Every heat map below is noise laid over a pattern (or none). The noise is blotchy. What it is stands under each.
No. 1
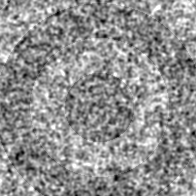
rings round one point
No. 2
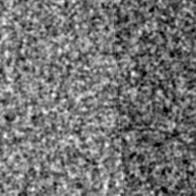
a sharp edge
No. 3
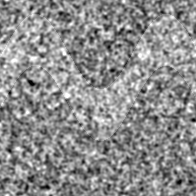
a wavy band
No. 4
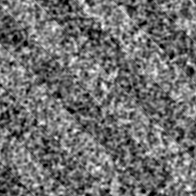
diagonal stripes
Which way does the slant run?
top left to bottom right
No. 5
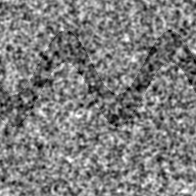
a wavy band
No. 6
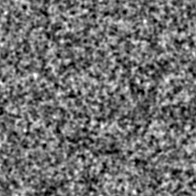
only noise
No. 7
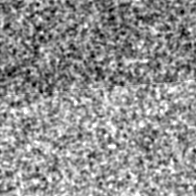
a sharp edge
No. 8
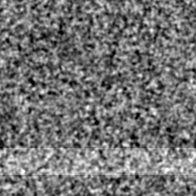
one horizontal stripe
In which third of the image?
bottom
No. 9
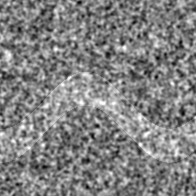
a wavy band
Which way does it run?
left to right
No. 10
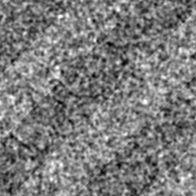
diagonal stripes
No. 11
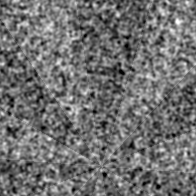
spokes from one point
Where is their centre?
bottom middle
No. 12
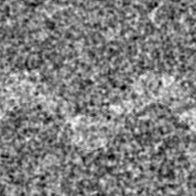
a wavy band
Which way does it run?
left to right
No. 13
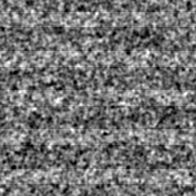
horizontal stripes
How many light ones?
5
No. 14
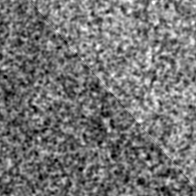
a sharp edge
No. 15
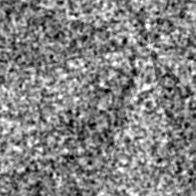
spokes from one point
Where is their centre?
top right
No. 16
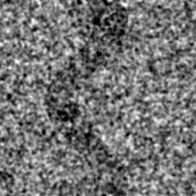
a wavy band
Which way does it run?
top to bottom
